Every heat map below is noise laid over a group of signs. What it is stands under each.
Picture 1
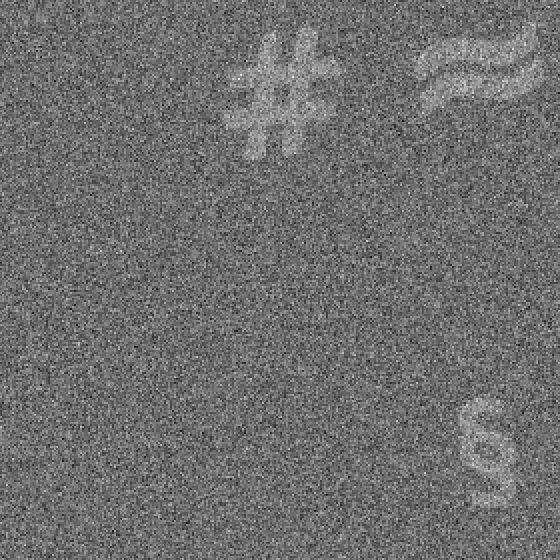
top middle: hash sign; top right: approximately sign; bottom right: section sign
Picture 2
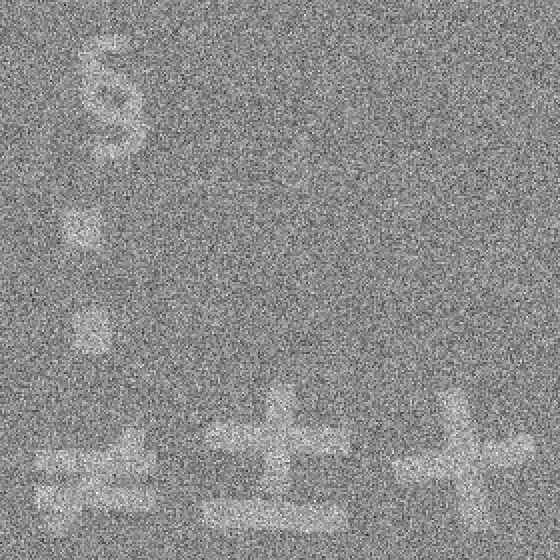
top left: section sign; middle left: colon; bottom left: not-equal sign; bottom middle: plus-minus sign; bottom right: plus sign
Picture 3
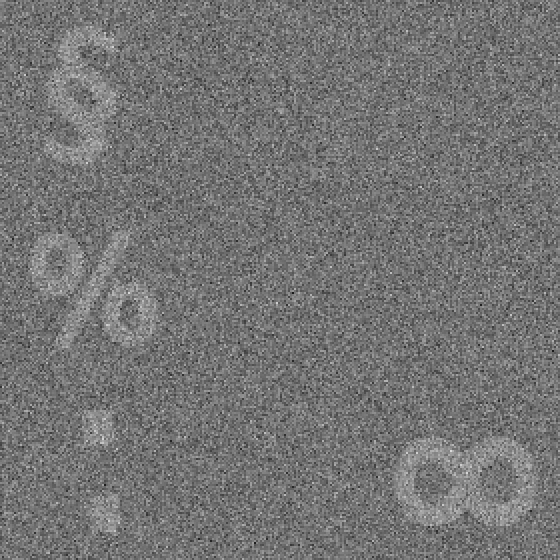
top left: section sign; middle left: percent sign; bottom left: colon; bottom right: infinity sign
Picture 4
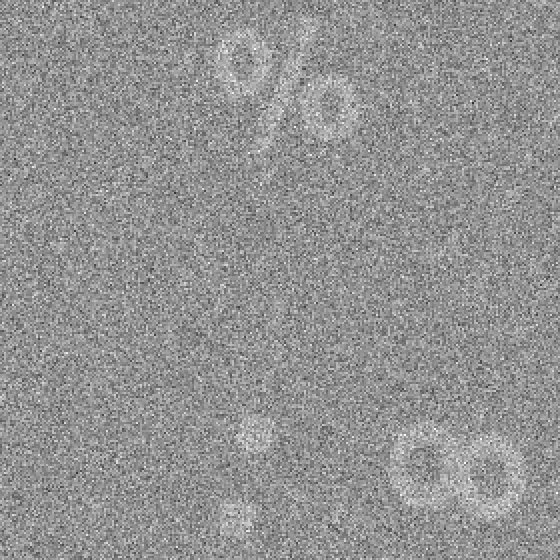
top middle: percent sign; bottom middle: colon; bottom right: infinity sign
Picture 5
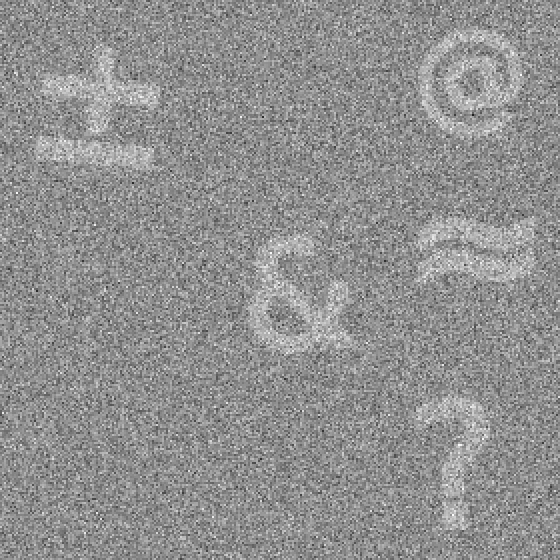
top left: plus-minus sign; top right: at sign; centre: ampersand; middle right: approximately sign; bottom right: question mark
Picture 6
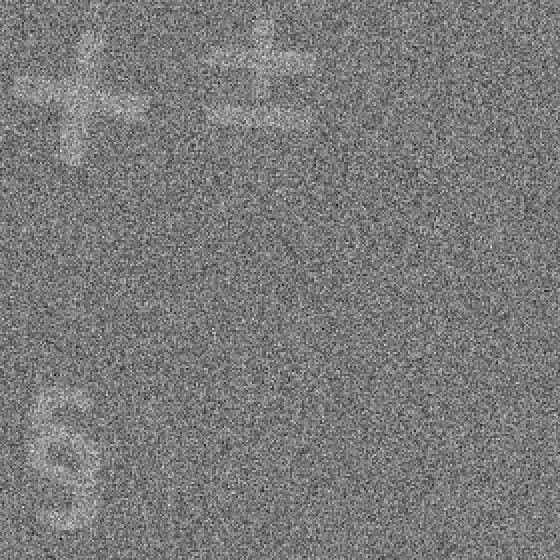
top left: plus sign; top middle: plus-minus sign; bottom left: section sign
